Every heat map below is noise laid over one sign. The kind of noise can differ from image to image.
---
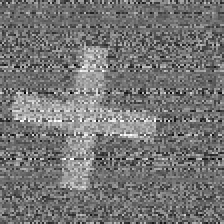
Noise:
rows of uneven size
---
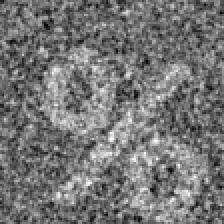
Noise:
blotchy
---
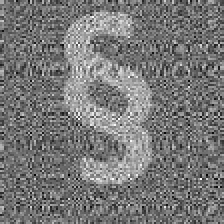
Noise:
low rank plus noise
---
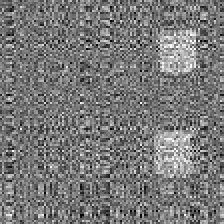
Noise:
low rank plus noise
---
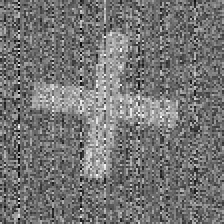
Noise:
columns of uneven size
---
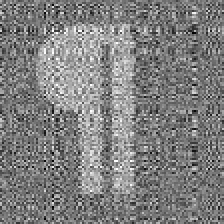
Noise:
low rank plus noise
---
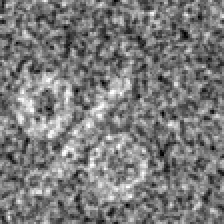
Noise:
blotchy
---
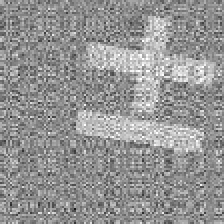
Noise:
low rank plus noise
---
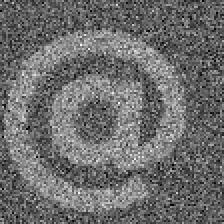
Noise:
independent entries
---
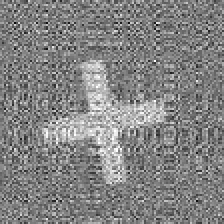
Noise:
low rank plus noise
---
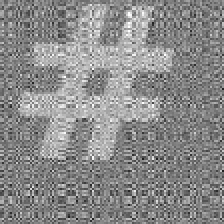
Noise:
low rank plus noise
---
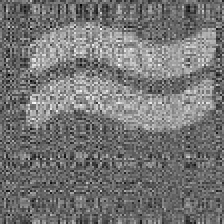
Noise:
low rank plus noise
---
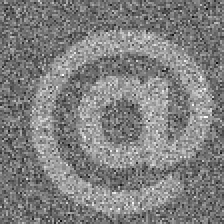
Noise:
independent entries
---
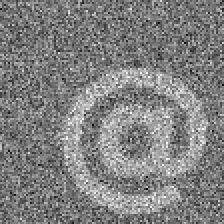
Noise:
independent entries
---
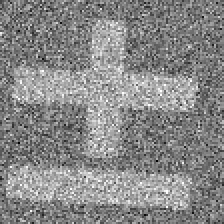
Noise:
independent entries
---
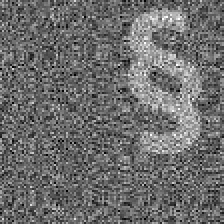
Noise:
low rank plus noise
